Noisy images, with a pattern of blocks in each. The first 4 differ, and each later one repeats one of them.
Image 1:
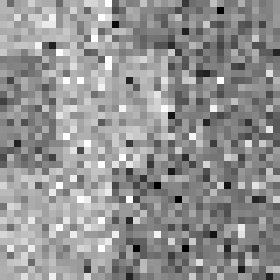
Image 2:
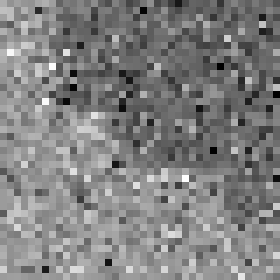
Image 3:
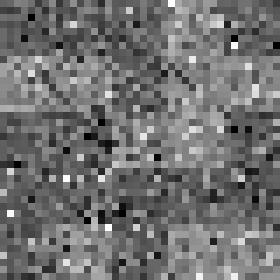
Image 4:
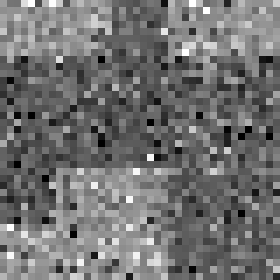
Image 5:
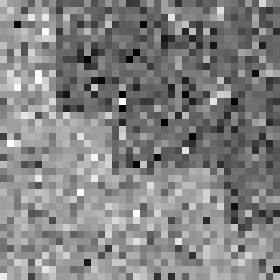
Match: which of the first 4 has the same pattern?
2
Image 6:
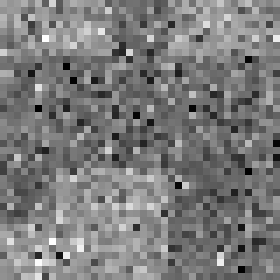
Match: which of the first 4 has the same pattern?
4
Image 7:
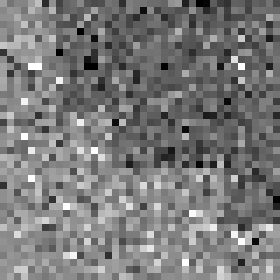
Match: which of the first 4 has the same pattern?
2
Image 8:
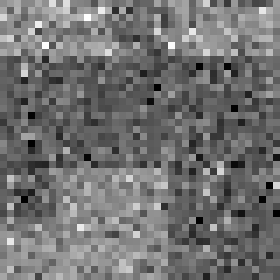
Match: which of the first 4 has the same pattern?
4
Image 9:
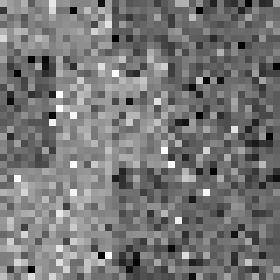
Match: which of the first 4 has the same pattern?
1
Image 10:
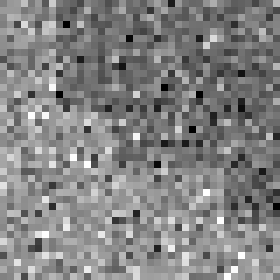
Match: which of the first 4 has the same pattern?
2
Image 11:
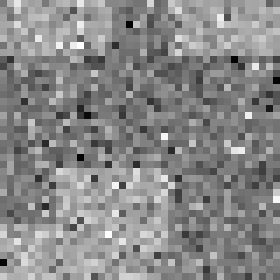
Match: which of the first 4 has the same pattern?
4
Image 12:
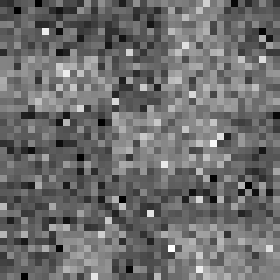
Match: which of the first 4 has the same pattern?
3
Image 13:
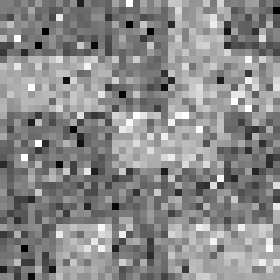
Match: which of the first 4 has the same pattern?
3
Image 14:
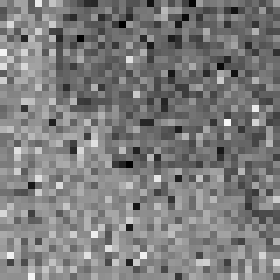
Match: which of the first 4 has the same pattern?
2
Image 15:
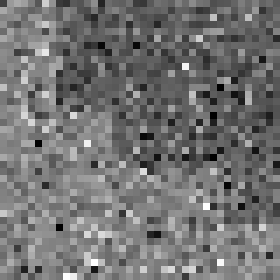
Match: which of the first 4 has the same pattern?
2
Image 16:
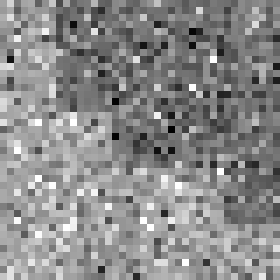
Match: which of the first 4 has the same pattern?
2
